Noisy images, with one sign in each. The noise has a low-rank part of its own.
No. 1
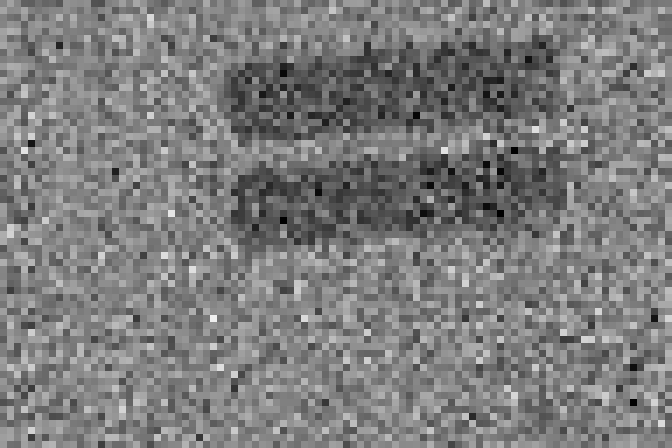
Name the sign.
equals sign
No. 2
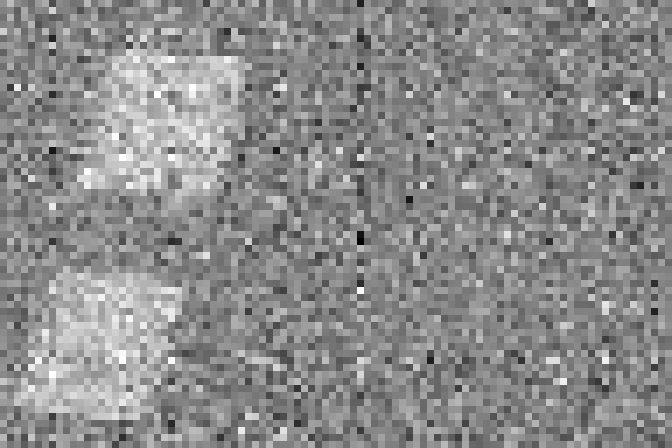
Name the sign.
colon
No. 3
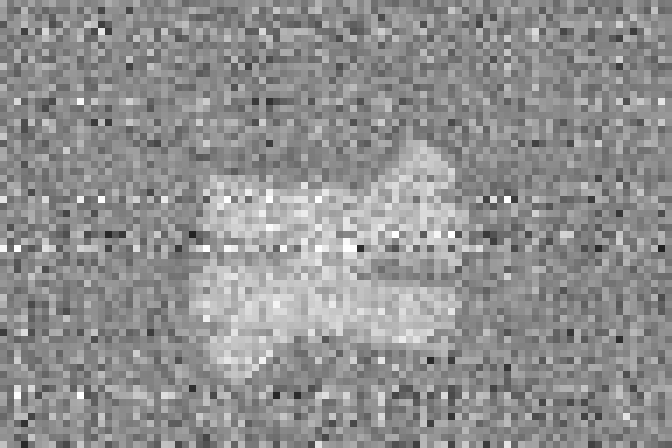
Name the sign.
not-equal sign
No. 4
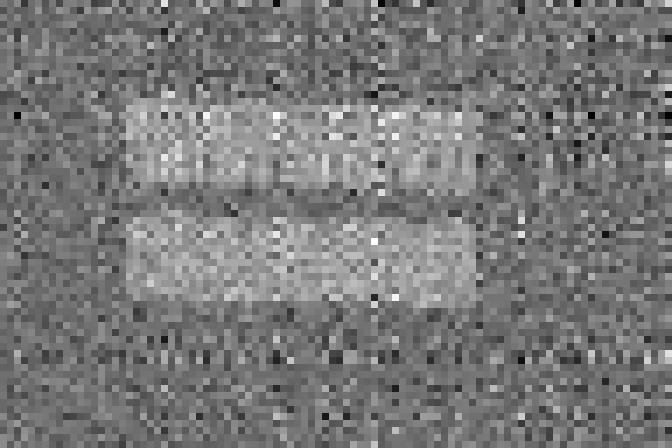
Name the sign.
equals sign
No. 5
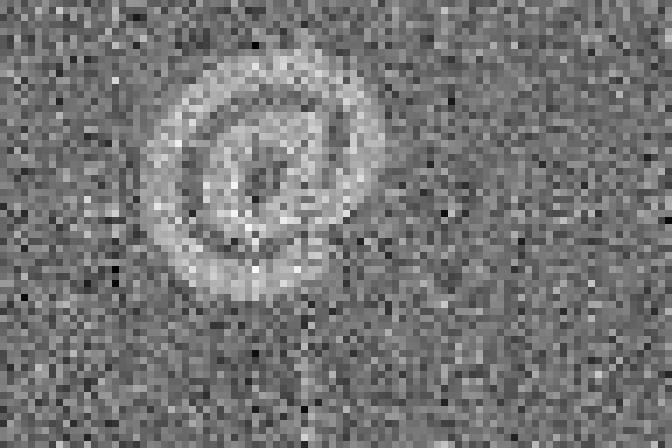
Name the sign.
at sign
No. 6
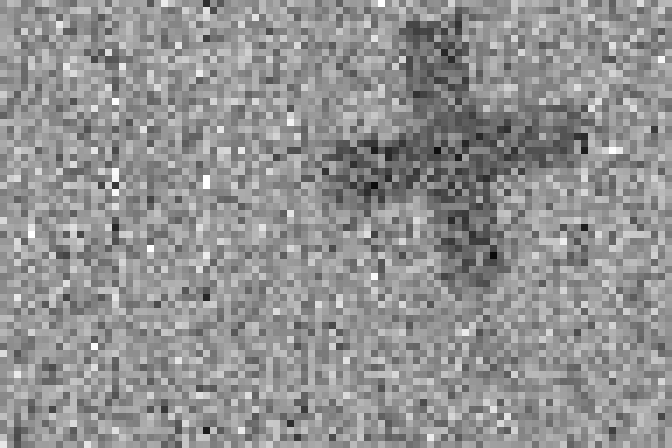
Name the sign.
plus sign
